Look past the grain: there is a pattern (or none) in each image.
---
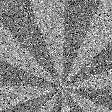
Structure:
spokes from one point
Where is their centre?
bottom middle
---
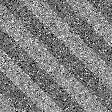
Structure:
diagonal stripes
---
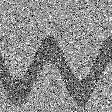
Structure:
a wavy band
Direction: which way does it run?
left to right
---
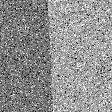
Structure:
a sharp edge
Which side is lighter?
right
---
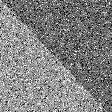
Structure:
a sharp edge
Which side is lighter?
bottom left
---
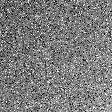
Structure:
a smooth slope
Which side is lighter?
bottom right
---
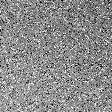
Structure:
a smooth slope
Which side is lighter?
bottom left
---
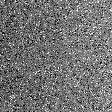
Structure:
a smooth slope
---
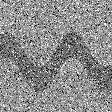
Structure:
a wavy band
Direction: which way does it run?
left to right
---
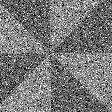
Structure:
spokes from one point
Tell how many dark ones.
4
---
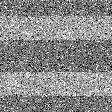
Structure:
horizontal stripes
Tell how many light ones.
2
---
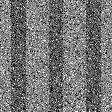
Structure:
vertical stripes
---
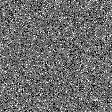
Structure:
only noise
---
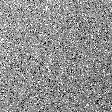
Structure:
a smooth slope
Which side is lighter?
top left
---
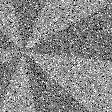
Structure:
spokes from one point
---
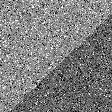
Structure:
a sharp edge
